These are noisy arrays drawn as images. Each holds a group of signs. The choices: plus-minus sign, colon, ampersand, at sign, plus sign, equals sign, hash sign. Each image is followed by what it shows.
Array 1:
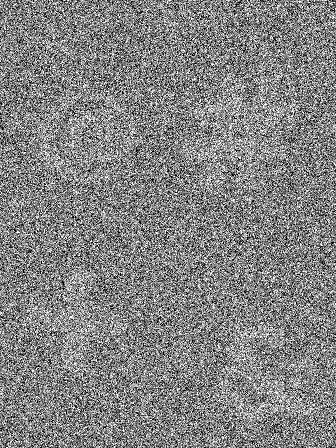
top left: at sign; top right: hash sign; bottom left: plus sign; bottom right: ampersand
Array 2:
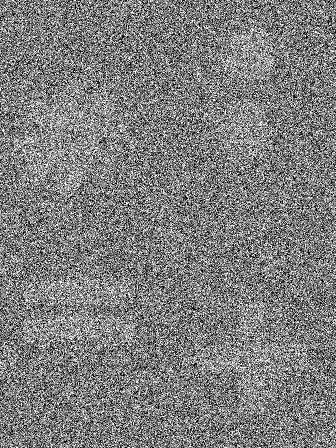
top left: hash sign; top right: colon; bottom left: equals sign; bottom right: plus sign
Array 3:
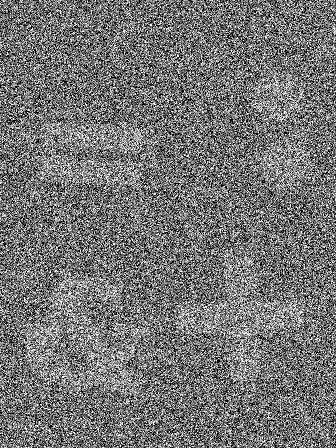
top left: equals sign; top right: colon; bottom left: ampersand; bottom right: plus sign
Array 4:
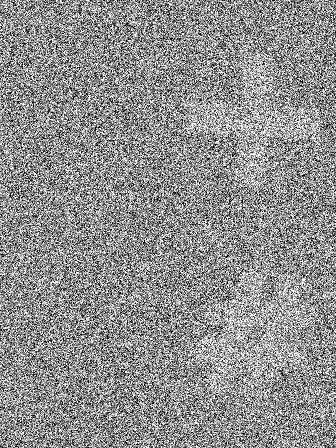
top right: plus sign; bottom right: hash sign
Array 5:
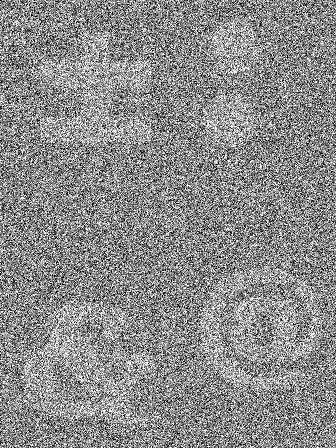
top left: plus-minus sign; top right: colon; bottom left: ampersand; bottom right: at sign
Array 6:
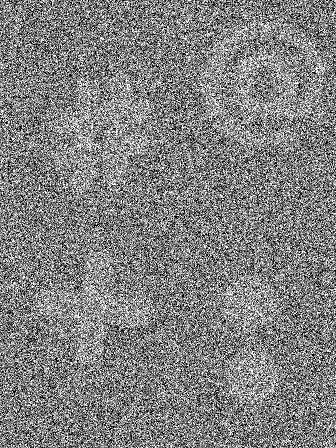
top left: hash sign; top right: at sign; bottom left: plus sign; bottom right: colon
